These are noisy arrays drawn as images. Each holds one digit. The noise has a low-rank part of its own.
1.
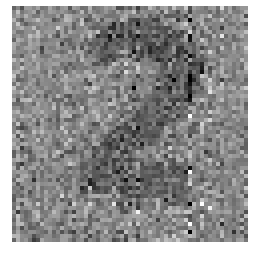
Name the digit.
2
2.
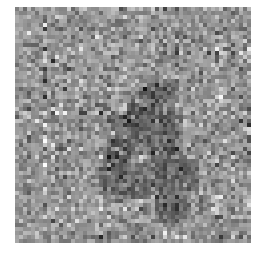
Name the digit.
4
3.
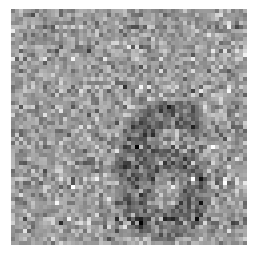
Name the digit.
6
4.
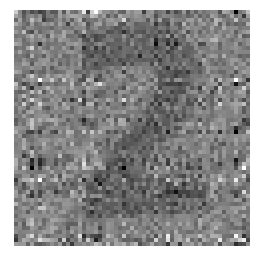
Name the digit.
2
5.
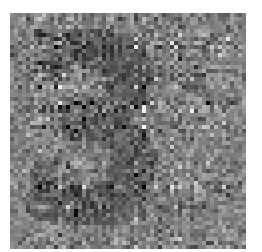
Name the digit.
3
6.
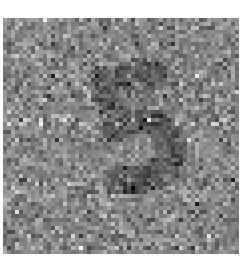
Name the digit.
5
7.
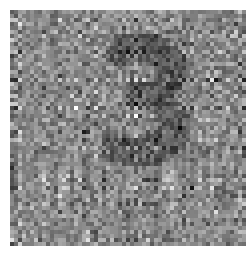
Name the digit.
3
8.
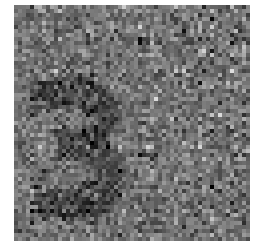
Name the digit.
3
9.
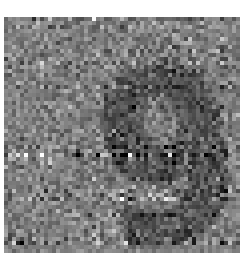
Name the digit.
9
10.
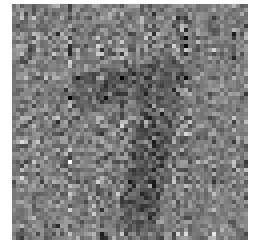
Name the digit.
7
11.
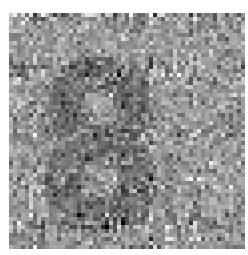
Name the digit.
8
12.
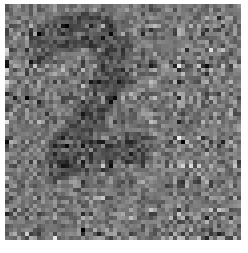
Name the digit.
2
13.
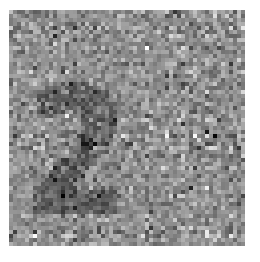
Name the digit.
2
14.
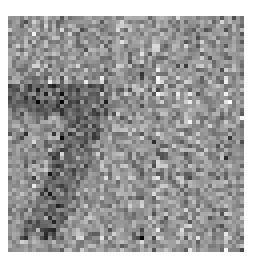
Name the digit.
7
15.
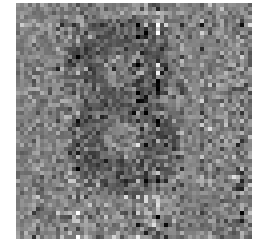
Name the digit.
8
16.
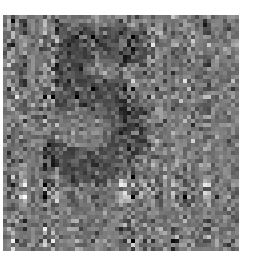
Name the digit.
5
